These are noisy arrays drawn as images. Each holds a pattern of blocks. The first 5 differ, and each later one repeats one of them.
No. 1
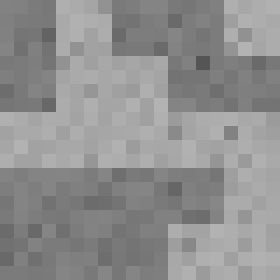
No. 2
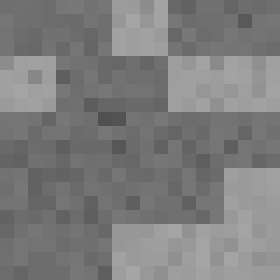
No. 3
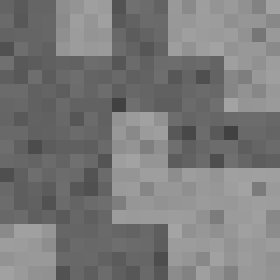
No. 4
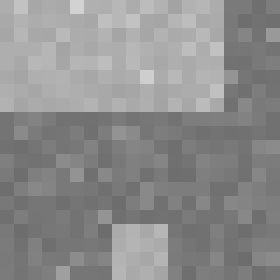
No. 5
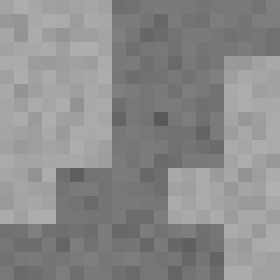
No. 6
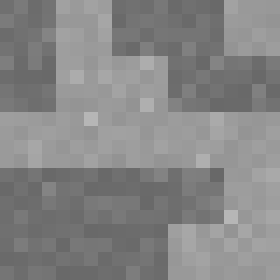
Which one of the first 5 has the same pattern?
1
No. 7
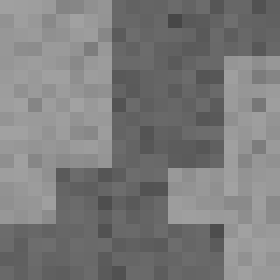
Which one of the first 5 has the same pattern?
5
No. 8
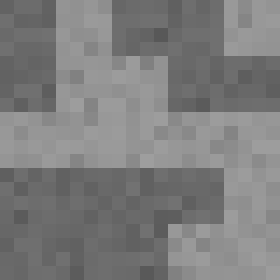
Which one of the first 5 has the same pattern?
1
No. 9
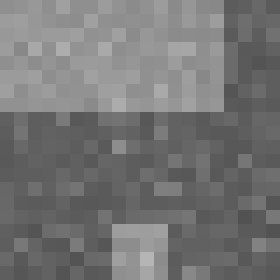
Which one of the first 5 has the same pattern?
4
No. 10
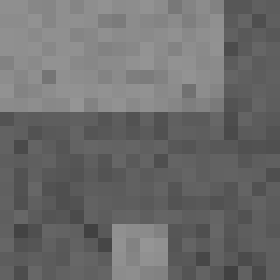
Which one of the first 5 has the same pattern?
4
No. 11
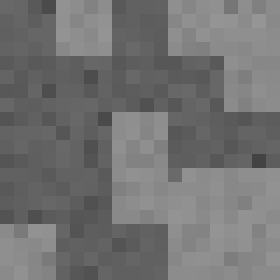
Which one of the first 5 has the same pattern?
3
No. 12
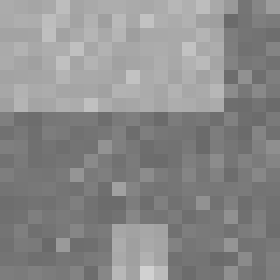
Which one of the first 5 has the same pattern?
4
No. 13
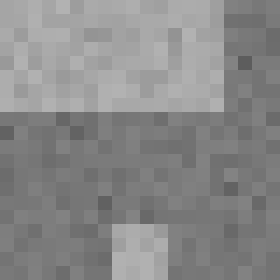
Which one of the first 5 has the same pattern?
4
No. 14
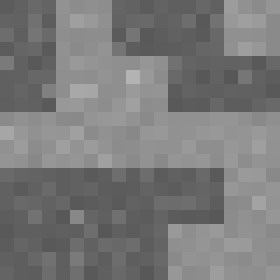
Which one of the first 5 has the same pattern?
1
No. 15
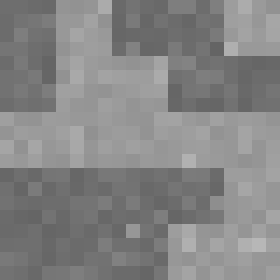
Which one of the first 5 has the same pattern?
1
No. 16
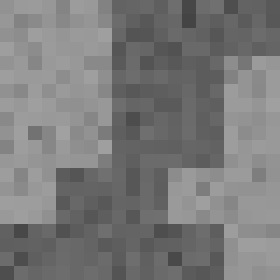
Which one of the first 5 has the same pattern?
5
